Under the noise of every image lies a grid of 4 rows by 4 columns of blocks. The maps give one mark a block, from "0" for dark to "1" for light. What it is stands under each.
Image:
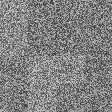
1 0 0 0
1 0 0 0
0 1 1 0
0 1 0 0
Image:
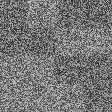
0 1 0 0
0 0 1 1
1 1 0 0
1 1 1 0
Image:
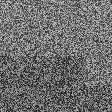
1 1 1 1
1 1 1 1
0 0 0 1
0 0 0 0
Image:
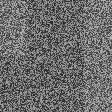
1 0 0 1
1 0 0 1
0 0 0 1
0 0 0 1
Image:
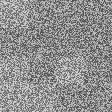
1 0 0 0
0 0 0 0
1 0 1 0
1 1 0 0
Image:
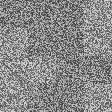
0 0 0 1
1 0 0 1
1 1 0 0
1 0 0 1
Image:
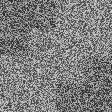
0 0 1 1
0 1 1 1
1 1 1 0
1 1 0 0
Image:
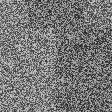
1 0 0 1
1 1 0 0
1 1 0 0
1 1 0 0
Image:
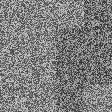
1 1 1 0
1 1 0 0
1 1 0 0
1 1 0 1
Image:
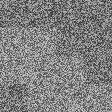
0 0 0 0
1 1 0 0
1 1 1 0
0 1 1 1
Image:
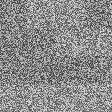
0 1 1 0
0 0 1 1
0 0 0 0
1 1 1 1
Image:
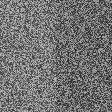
1 1 0 0
1 1 0 0
1 1 0 0
1 1 0 0
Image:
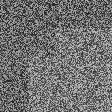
0 0 0 0
0 0 1 1
0 1 1 1
0 1 1 1
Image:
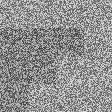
1 1 1 1
0 0 0 1
0 0 1 1
0 1 1 1
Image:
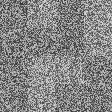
0 1 0 1
0 0 0 1
0 1 1 0
0 1 0 0
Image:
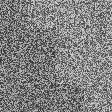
0 1 1 1
0 0 1 1
0 0 1 1
0 0 0 1
